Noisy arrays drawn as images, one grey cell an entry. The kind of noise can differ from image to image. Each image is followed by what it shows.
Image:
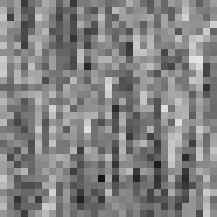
streaked along the columns
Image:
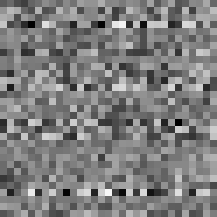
rows of uneven size
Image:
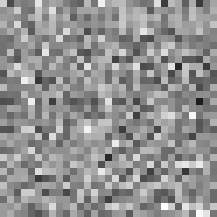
low rank plus noise
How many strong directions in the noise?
three or four
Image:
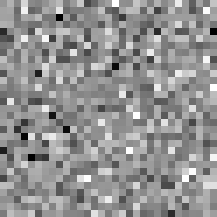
heavy tails
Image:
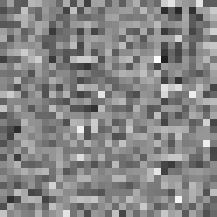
low rank plus noise
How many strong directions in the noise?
two
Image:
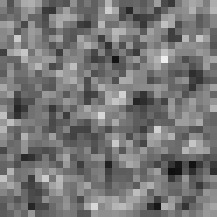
blotchy
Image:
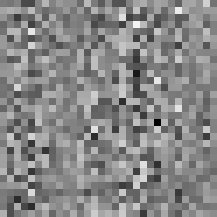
columns of uneven size
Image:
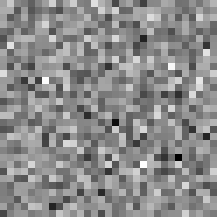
independent entries
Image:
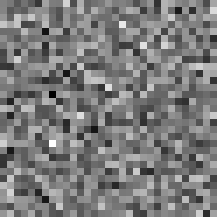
independent entries
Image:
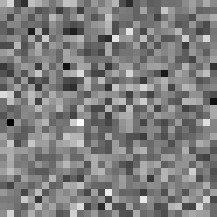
low rank plus noise
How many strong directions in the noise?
three or four
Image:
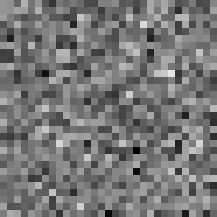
low rank plus noise
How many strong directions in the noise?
five to eight
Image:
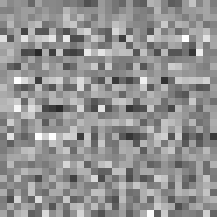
rows of uneven size
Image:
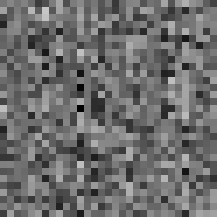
columns of uneven size
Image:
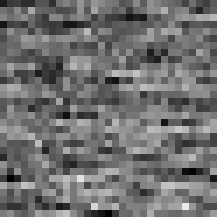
streaked along the rows
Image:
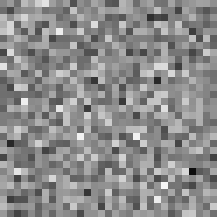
independent entries
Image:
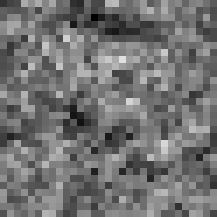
blotchy
